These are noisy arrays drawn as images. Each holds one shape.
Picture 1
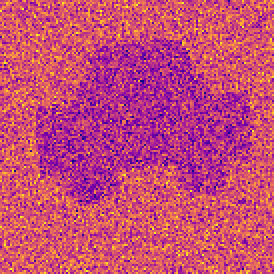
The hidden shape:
car
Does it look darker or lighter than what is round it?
darker
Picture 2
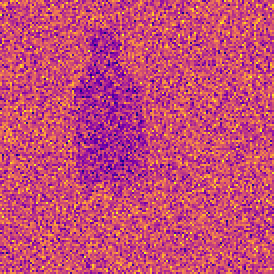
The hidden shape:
bottle
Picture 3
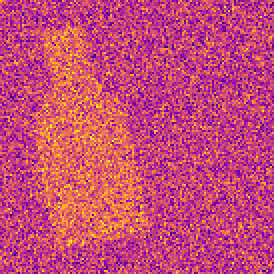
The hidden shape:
bottle
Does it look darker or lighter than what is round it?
lighter
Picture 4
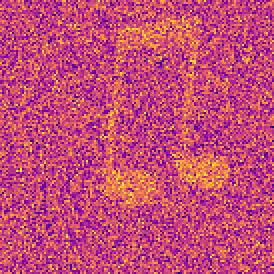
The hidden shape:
pair of musical notes
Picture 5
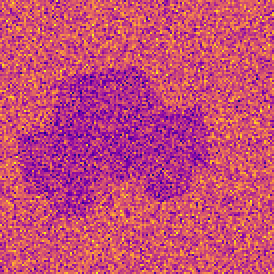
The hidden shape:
car
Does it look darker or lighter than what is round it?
darker
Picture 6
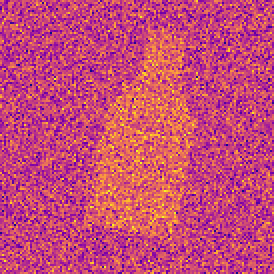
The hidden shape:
bottle
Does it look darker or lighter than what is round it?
lighter
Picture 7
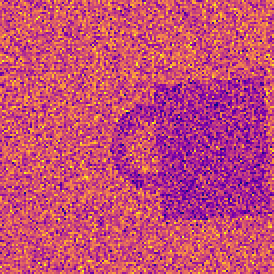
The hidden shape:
cup
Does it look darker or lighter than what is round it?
darker
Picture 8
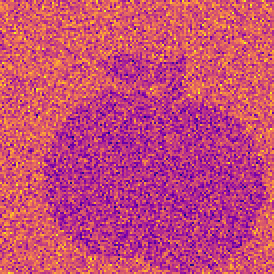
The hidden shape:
apple
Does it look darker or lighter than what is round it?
darker
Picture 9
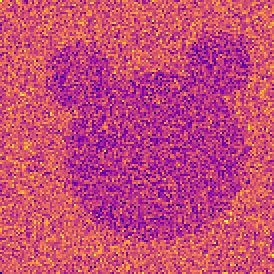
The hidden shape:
bear's head
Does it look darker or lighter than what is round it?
darker
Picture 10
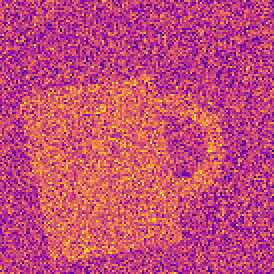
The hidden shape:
cup
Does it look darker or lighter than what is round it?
lighter
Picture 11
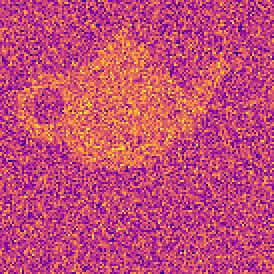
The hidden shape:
teapot
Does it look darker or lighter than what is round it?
lighter
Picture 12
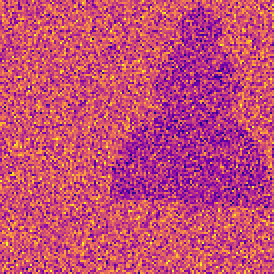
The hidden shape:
chess pawn
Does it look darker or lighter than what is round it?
darker
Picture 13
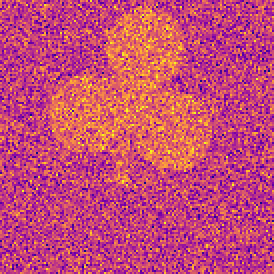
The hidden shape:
club
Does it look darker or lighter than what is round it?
lighter
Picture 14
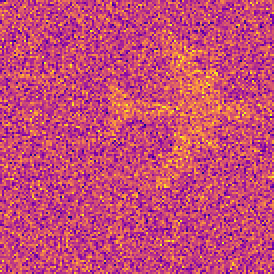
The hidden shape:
airplane
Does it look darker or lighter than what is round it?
lighter
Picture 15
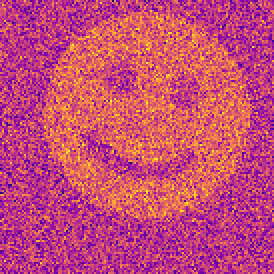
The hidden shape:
smiling face
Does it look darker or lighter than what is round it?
lighter
